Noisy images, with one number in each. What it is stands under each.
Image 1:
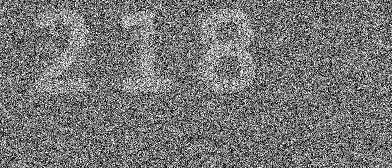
218
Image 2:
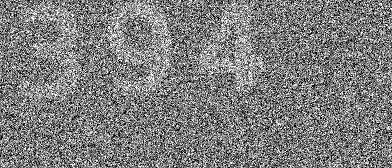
394
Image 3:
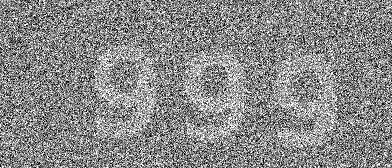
999
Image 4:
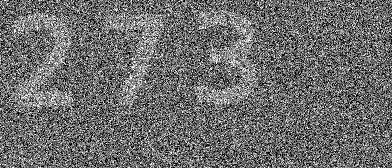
273
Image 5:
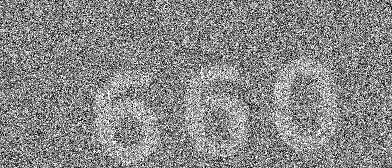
660
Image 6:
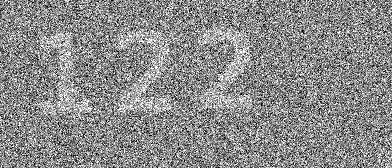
122
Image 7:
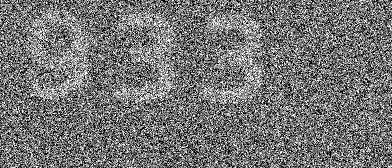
933
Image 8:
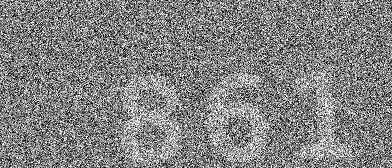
861
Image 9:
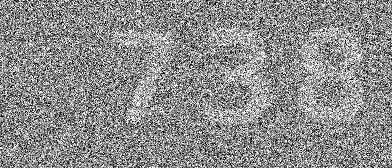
738
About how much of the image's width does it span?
two thirds
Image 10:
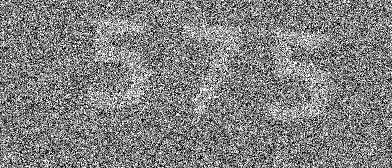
575
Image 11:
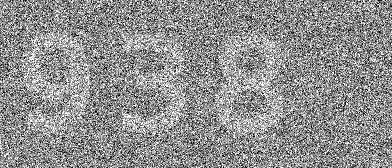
938
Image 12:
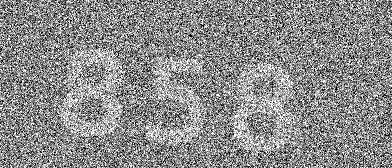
858
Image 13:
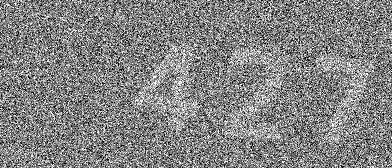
427
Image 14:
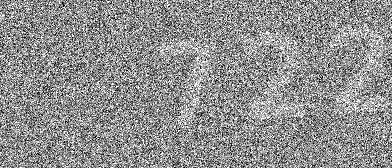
722
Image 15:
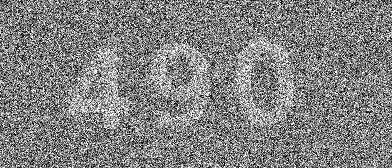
490
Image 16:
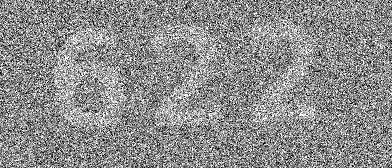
622
